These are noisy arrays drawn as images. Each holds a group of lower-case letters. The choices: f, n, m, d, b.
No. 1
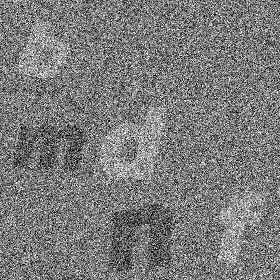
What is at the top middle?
nothing
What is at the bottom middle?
n
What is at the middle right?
nothing
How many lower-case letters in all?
5
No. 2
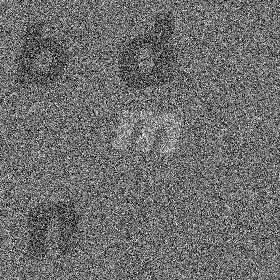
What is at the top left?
b
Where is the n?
bottom left
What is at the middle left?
nothing
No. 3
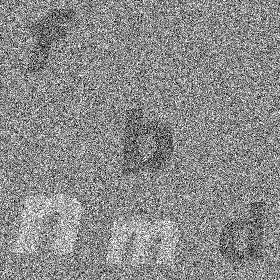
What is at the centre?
b
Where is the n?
bottom left
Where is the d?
bottom right
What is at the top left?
f
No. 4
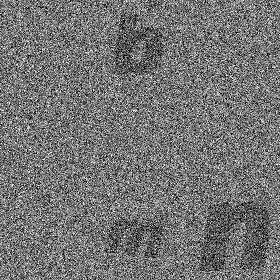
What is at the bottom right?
n
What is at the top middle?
b
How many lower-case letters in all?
3
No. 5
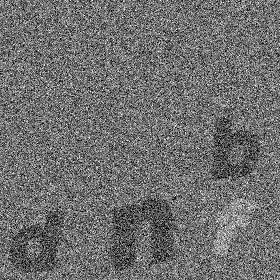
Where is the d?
bottom left
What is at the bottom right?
f
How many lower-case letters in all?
4
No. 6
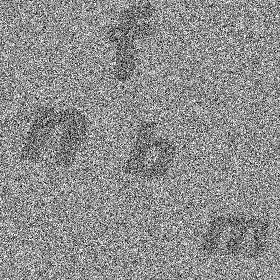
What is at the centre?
b
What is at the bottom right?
m
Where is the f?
top middle
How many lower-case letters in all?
4
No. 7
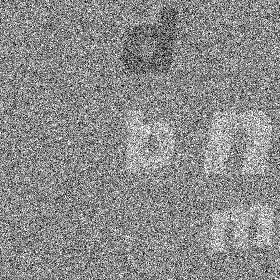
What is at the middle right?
n
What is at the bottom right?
m
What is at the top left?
nothing
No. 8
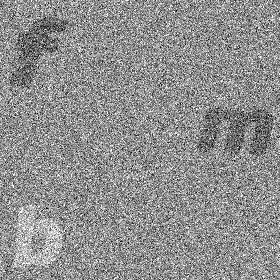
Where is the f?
top left
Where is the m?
middle right
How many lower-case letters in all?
3
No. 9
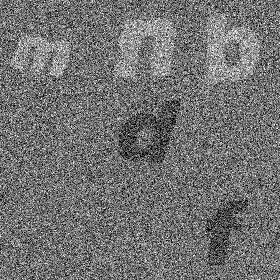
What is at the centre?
d
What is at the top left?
m
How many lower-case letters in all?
5
